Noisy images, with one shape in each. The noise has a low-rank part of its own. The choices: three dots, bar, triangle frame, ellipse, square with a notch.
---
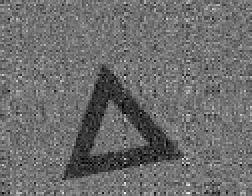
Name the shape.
triangle frame
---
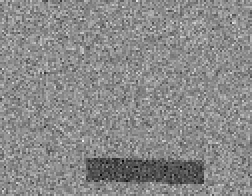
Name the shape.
bar
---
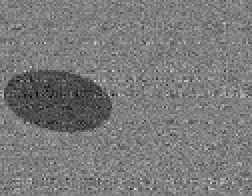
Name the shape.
ellipse
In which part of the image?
middle left
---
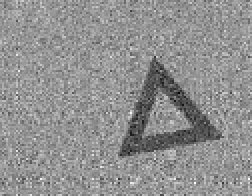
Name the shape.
triangle frame
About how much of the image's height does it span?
half
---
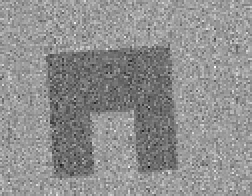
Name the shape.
square with a notch
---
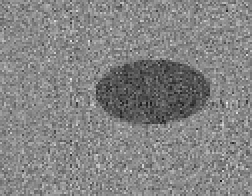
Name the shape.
ellipse
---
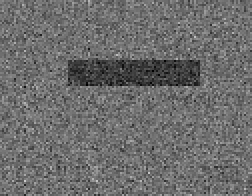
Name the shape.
bar
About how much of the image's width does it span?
half
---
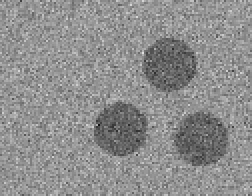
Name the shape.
three dots
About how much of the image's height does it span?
two thirds
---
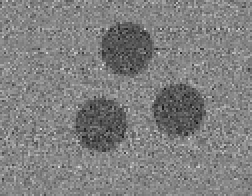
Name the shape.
three dots
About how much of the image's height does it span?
two thirds
